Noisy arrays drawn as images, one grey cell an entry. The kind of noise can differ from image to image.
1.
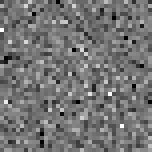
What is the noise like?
heavy tails
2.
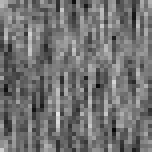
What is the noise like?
streaked along the columns
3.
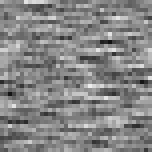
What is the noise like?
streaked along the rows
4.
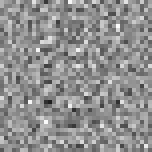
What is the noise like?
low rank plus noise
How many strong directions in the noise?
one
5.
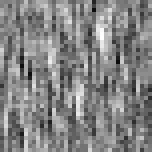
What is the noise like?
streaked along the columns
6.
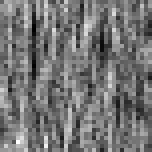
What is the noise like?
streaked along the columns
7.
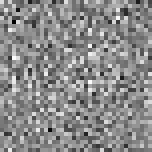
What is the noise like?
low rank plus noise
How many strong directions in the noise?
five to eight
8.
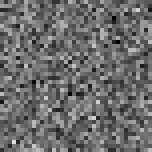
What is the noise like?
independent entries
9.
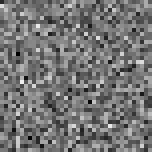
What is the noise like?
independent entries
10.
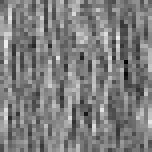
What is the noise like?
streaked along the columns
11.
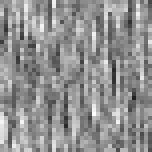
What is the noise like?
streaked along the columns
